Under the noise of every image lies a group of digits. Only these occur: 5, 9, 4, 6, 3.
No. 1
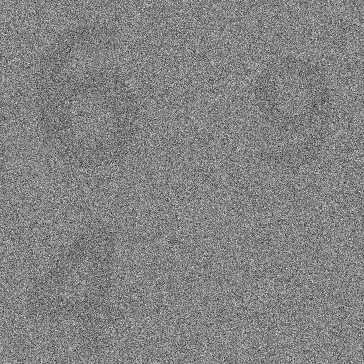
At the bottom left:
4
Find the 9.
top right
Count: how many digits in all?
3
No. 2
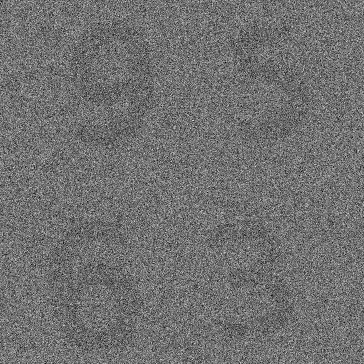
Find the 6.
bottom left
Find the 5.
top right
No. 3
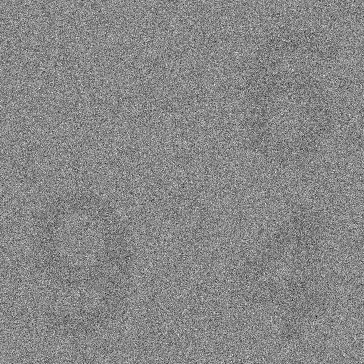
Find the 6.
top right
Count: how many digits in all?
3
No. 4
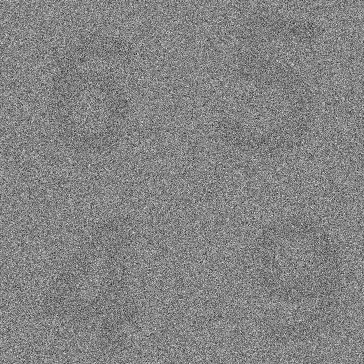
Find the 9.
bottom right
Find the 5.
top right
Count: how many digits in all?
4
